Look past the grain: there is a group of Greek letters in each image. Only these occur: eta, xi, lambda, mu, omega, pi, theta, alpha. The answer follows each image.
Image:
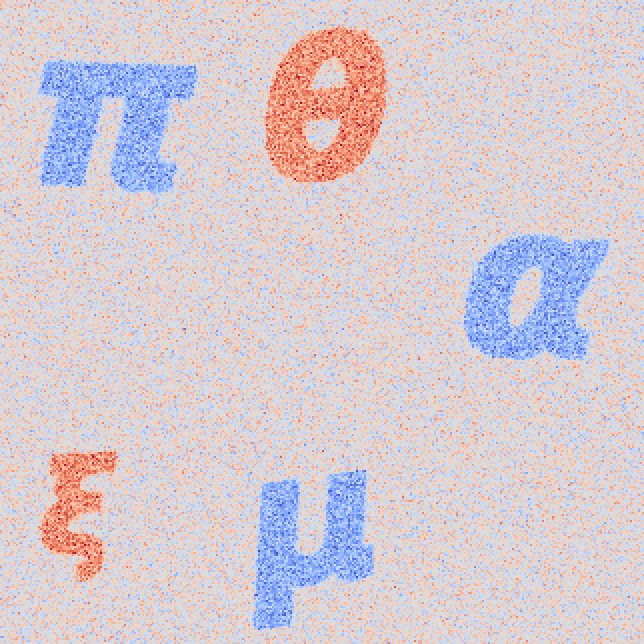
top left: blue pi; top middle: red theta; middle right: blue alpha; bottom left: red xi; bottom middle: blue mu
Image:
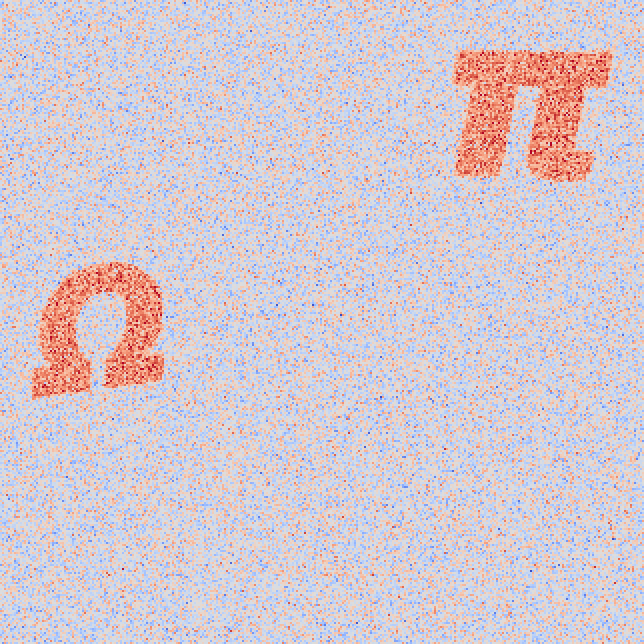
top right: red pi; middle left: red omega
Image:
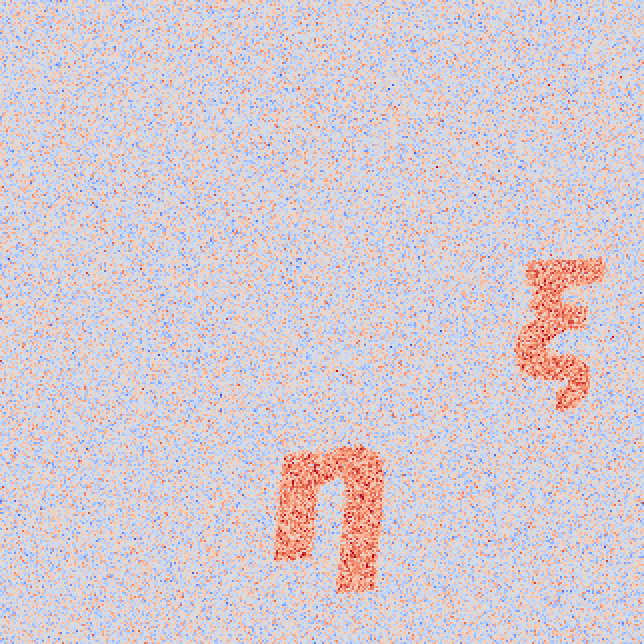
middle right: red xi; bottom middle: red eta
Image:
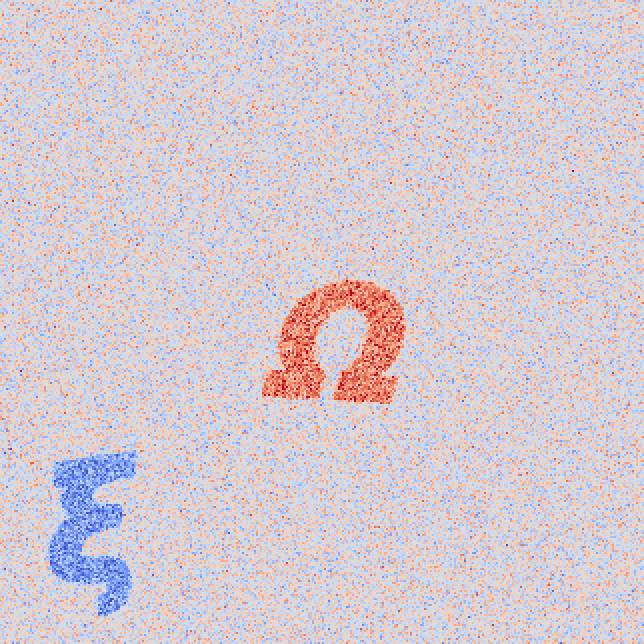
centre: red omega; bottom left: blue xi
